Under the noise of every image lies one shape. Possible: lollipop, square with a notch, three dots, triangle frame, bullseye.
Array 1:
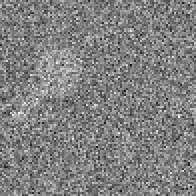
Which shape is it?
lollipop
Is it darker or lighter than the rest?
lighter
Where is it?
middle left
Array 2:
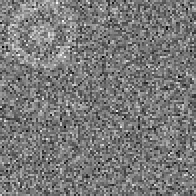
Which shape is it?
bullseye
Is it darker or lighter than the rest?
lighter
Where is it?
top left
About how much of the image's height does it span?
a third
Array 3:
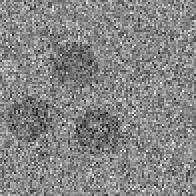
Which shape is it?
three dots
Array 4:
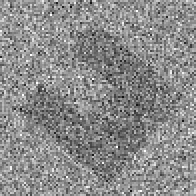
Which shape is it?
square with a notch
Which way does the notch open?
up and left
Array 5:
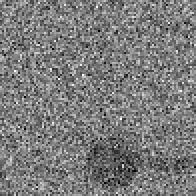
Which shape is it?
lollipop
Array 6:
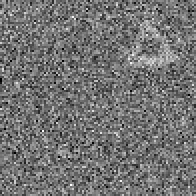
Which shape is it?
triangle frame
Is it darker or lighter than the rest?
lighter
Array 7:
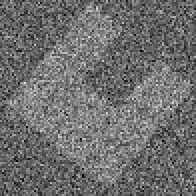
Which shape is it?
square with a notch
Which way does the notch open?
up and right
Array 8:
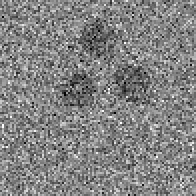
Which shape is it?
three dots
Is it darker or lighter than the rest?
darker
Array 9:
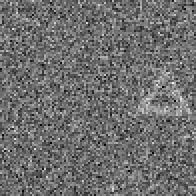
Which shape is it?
triangle frame
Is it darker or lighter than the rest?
lighter
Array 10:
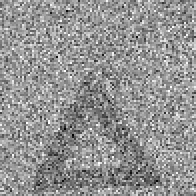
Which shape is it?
triangle frame
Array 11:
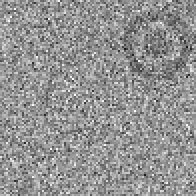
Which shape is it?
bullseye
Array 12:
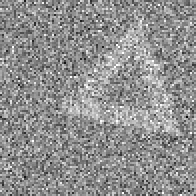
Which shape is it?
triangle frame
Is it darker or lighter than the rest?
lighter
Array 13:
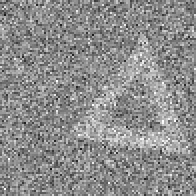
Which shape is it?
triangle frame
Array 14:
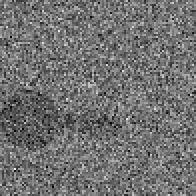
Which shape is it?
lollipop
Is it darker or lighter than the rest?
darker
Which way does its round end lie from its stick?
left
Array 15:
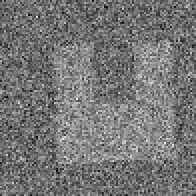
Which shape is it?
square with a notch
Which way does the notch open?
up
